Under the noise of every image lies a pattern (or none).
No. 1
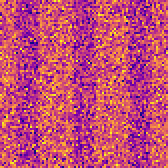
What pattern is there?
vertical stripes
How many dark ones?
3
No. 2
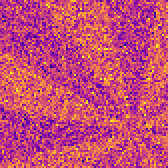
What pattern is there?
spokes from one point
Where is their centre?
bottom right
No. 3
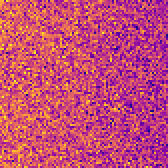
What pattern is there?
a smooth slope
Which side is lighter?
left
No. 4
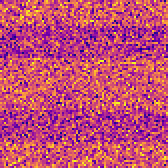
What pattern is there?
horizontal stripes
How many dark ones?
2
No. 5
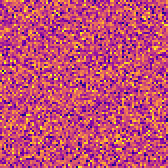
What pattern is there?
only noise
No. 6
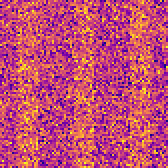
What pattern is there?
vertical stripes
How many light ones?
3
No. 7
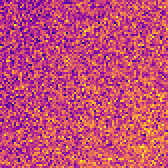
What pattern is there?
a smooth slope
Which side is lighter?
bottom right
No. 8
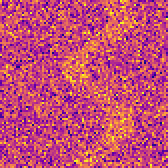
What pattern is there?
a wavy band
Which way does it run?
top to bottom
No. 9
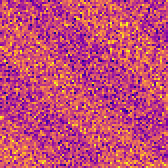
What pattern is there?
diagonal stripes
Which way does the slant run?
top left to bottom right
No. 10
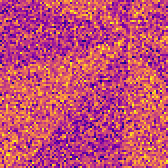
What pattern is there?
spokes from one point
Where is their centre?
top right
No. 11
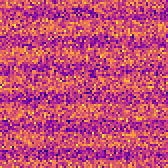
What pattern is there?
horizontal stripes
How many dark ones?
6
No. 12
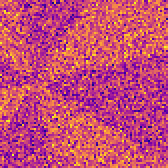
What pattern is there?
spokes from one point
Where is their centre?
middle left
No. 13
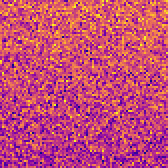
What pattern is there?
a smooth slope
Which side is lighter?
top
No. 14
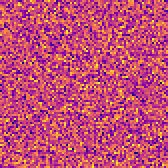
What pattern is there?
only noise
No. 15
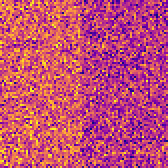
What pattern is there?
a sharp edge
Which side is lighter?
left
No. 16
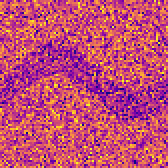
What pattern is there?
a wavy band
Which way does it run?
left to right
